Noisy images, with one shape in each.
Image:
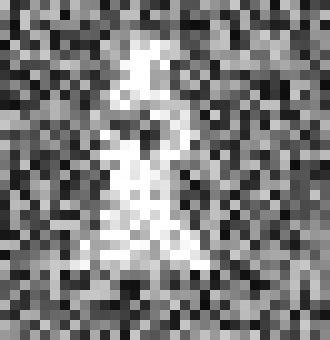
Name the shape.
chess bishop
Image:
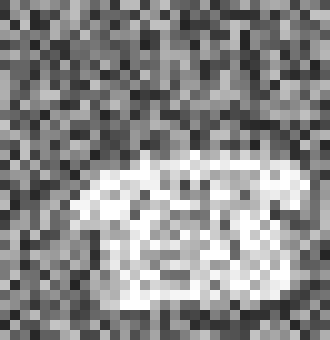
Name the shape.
telephone
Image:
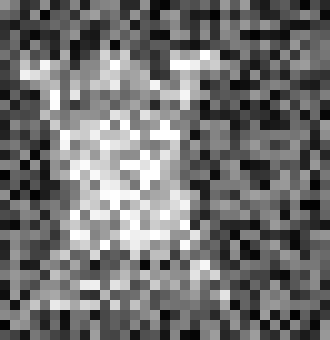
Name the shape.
chess rook
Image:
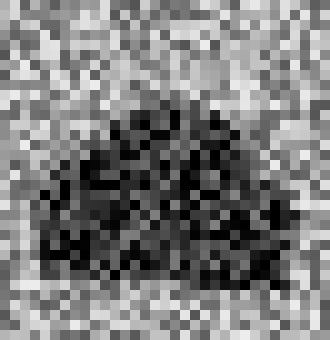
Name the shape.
cloud
